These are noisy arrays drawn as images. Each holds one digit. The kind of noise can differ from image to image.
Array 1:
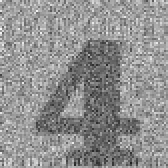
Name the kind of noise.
low rank plus noise
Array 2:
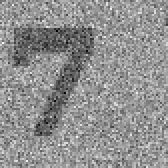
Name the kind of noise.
independent entries
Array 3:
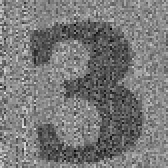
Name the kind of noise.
columns of uneven size
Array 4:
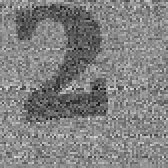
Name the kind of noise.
rows of uneven size
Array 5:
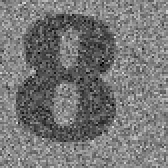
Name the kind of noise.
independent entries
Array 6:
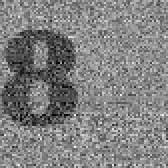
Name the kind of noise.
rows of uneven size
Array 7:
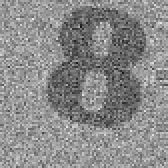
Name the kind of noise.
low rank plus noise
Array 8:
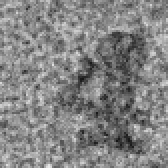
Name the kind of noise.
blotchy
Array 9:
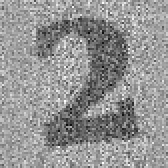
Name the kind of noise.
columns of uneven size
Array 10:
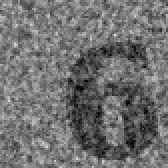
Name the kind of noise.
blotchy
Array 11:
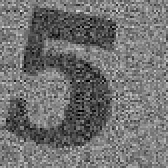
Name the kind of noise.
low rank plus noise
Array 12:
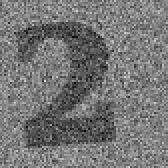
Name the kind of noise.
low rank plus noise
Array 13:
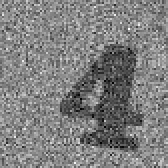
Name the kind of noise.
low rank plus noise
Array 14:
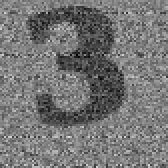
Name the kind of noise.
rows of uneven size
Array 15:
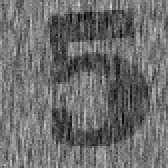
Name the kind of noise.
streaked along the columns
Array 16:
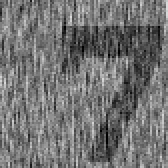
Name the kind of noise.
streaked along the columns
